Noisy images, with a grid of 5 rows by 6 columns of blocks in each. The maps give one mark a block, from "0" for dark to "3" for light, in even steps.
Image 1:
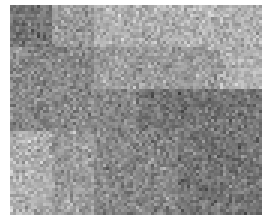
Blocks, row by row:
023333
112223
111000
321100
321100
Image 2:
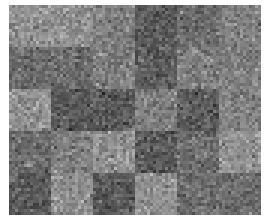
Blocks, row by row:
332012
112022
300202
123013
030311
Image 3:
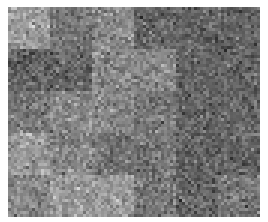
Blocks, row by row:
312000
002200
122100
321100
233101
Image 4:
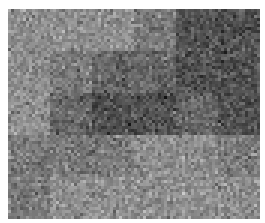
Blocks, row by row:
333200
321100
310010
222332
233333
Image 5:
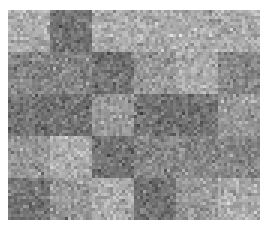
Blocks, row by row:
303333
110231
002002
230111
023023
